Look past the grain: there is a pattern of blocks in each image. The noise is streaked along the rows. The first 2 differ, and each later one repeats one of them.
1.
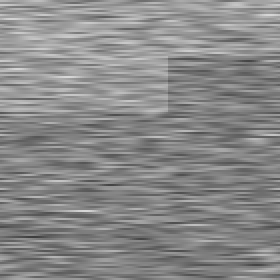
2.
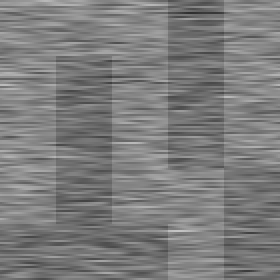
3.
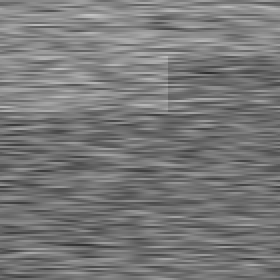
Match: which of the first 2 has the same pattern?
1
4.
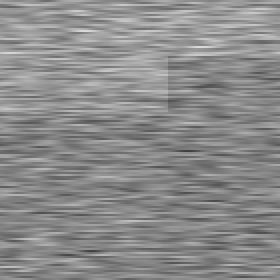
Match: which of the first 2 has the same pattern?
1
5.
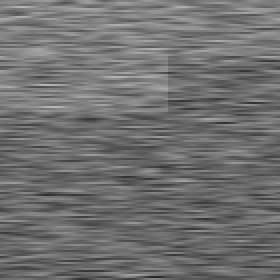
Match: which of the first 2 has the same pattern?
1
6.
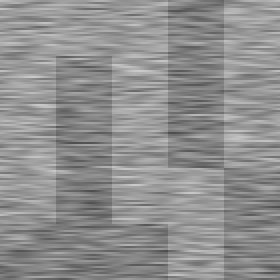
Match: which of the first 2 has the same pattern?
2
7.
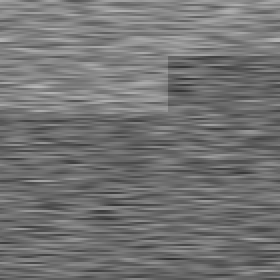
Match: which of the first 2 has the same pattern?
1
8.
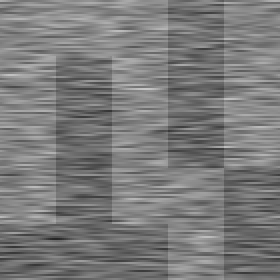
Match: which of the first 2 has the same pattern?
2
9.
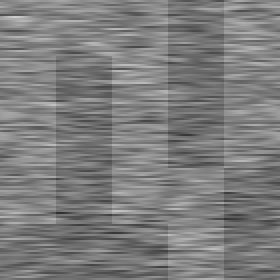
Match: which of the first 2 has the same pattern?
2
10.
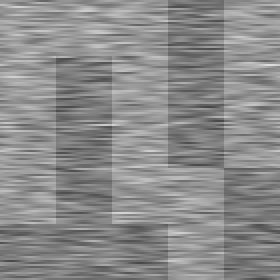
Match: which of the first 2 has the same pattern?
2
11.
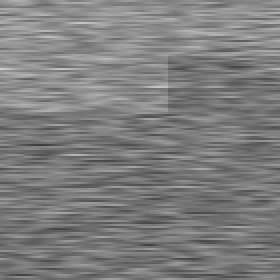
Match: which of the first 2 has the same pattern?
1
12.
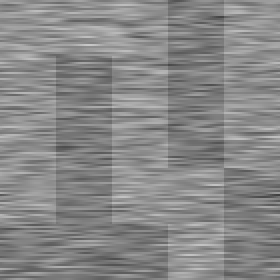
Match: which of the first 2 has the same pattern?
2
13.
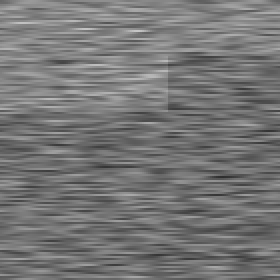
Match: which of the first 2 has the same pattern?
1
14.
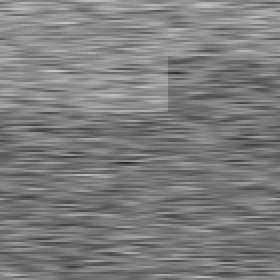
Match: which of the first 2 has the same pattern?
1
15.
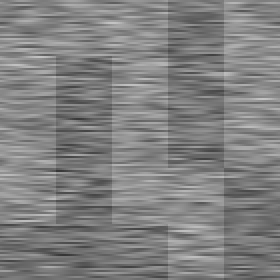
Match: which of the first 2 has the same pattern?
2
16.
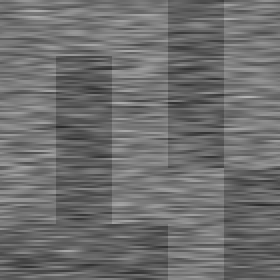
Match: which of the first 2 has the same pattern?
2
